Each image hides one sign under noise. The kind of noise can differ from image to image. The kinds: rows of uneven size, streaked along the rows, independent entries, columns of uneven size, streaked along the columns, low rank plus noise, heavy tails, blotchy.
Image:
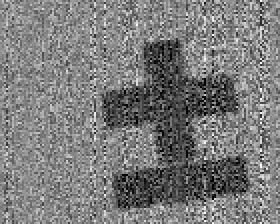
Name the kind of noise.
columns of uneven size
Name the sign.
plus-minus sign
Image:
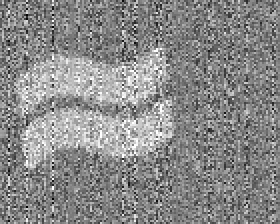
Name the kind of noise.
columns of uneven size
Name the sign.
approximately sign
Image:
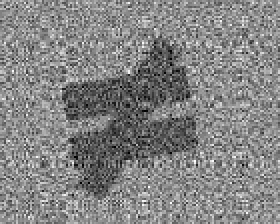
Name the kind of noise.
low rank plus noise
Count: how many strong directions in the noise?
two
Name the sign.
not-equal sign
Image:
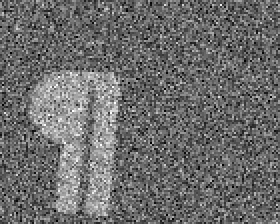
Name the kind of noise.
independent entries
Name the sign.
pilcrow
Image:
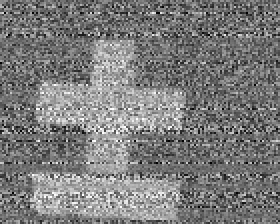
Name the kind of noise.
rows of uneven size
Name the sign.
plus-minus sign
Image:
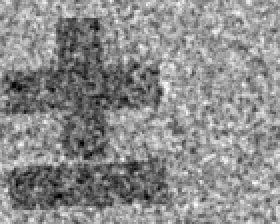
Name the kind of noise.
blotchy
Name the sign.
plus-minus sign
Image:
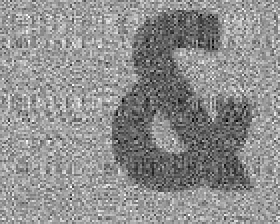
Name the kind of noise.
low rank plus noise
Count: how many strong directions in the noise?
three or four
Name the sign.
ampersand
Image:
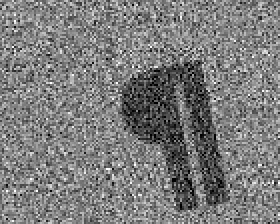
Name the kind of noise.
low rank plus noise
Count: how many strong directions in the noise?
five to eight
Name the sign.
pilcrow
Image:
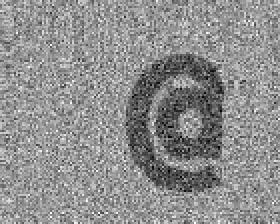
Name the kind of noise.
low rank plus noise
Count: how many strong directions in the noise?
five to eight
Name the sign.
at sign
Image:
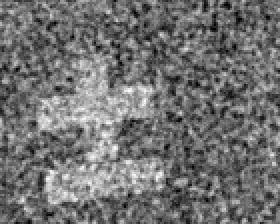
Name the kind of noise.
blotchy
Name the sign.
plus-minus sign
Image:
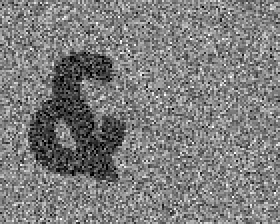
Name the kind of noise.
independent entries
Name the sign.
ampersand
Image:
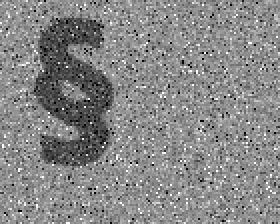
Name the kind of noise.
heavy tails
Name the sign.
section sign
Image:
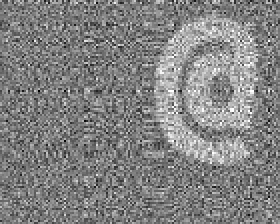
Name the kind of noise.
low rank plus noise
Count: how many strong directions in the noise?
three or four
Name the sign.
at sign
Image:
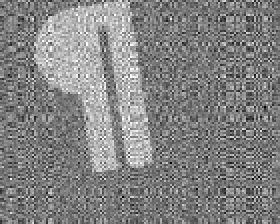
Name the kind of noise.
low rank plus noise
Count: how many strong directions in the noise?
one
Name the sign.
pilcrow
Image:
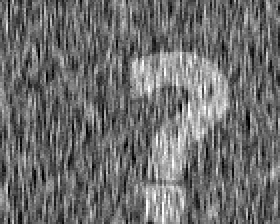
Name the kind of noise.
streaked along the columns
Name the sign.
question mark
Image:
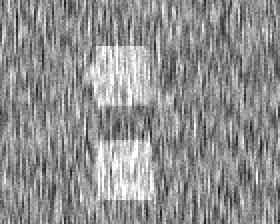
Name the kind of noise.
streaked along the columns
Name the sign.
colon
